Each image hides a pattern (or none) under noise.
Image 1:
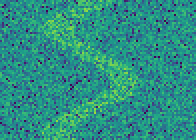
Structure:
a wavy band
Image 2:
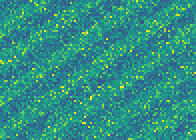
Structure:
diagonal stripes
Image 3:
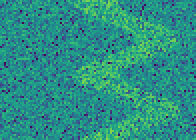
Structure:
a wavy band
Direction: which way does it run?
top to bottom
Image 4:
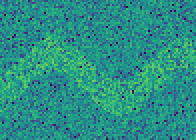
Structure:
a wavy band
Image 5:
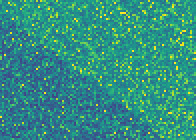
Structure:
a sharp edge
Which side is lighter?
top right
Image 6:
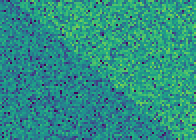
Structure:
a sharp edge
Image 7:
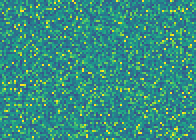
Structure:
only noise
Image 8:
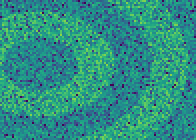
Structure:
rings round one point
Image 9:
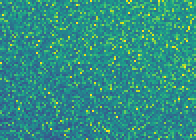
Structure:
a smooth slope
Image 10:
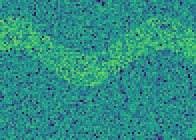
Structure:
a wavy band
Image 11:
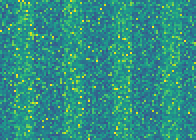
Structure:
vertical stripes
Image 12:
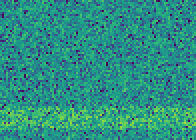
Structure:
one horizontal stripe
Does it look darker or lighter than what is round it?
lighter
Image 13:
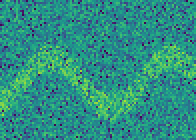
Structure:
a wavy band
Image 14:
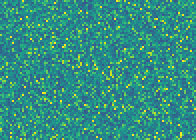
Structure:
only noise
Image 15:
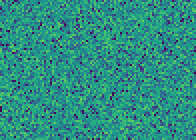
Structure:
only noise
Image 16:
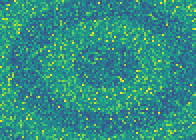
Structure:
rings round one point
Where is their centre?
centre
